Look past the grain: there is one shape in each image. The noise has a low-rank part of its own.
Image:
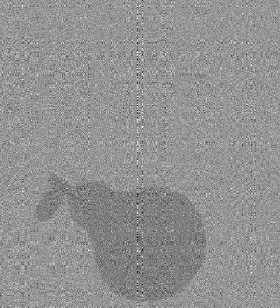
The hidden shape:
pear
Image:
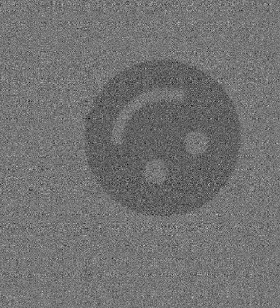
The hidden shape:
smiling face
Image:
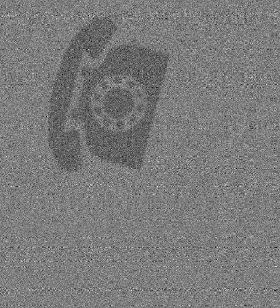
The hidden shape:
telephone
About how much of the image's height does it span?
half
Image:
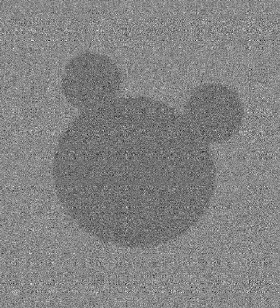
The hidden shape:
bear's head
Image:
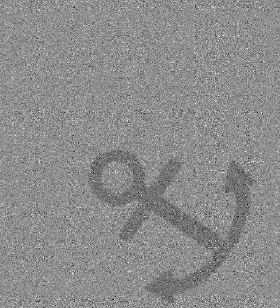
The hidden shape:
anchor
